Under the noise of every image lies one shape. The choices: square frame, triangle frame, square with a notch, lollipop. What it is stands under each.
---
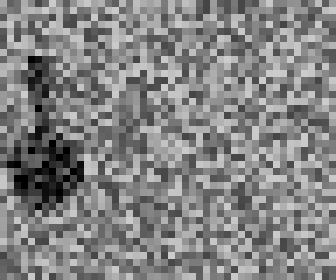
lollipop
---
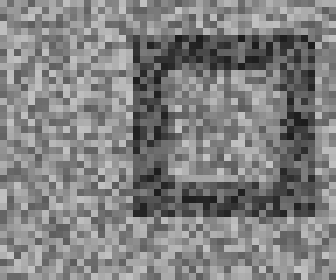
square frame
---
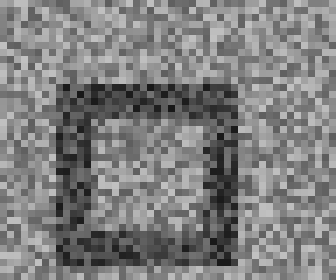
square frame
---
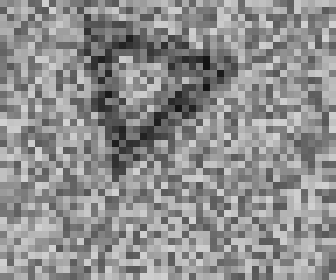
triangle frame
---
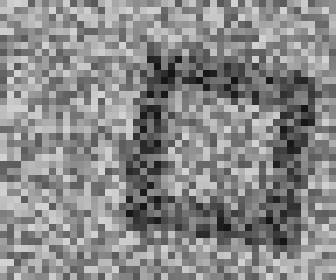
square frame
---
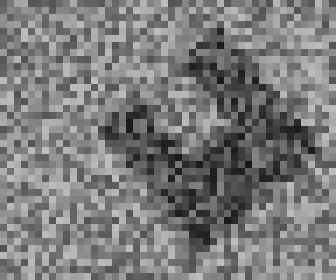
square with a notch
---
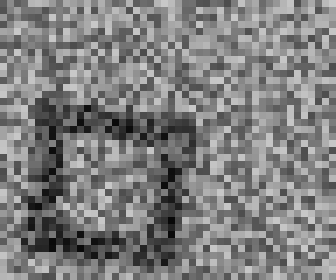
square frame
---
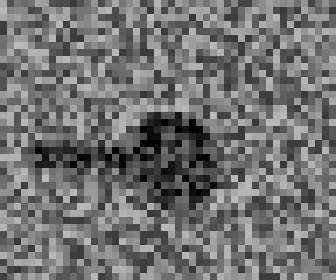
lollipop
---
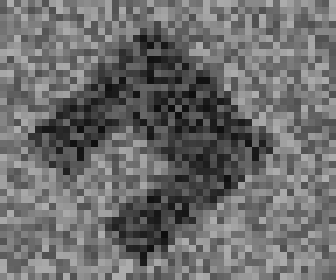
square with a notch
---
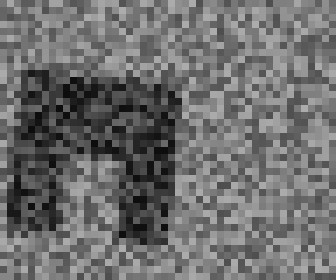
square with a notch
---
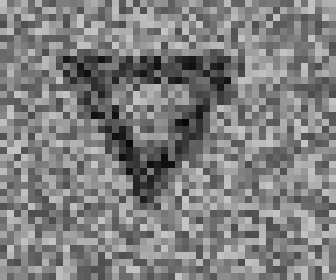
triangle frame
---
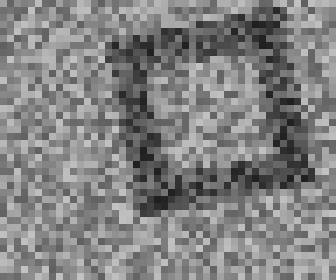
square frame
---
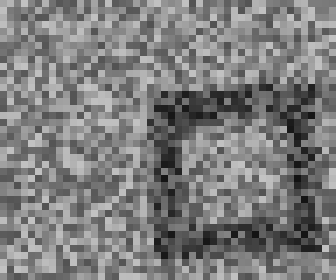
square frame
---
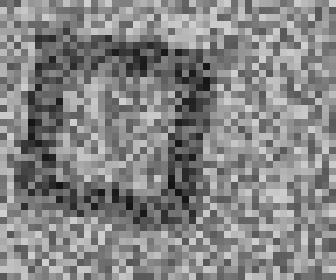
square frame
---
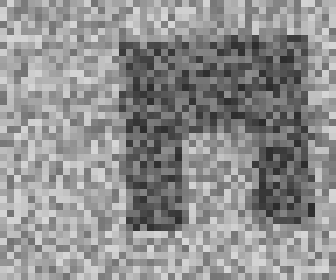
square with a notch
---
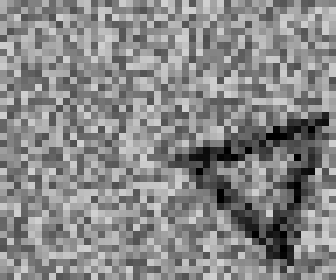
triangle frame
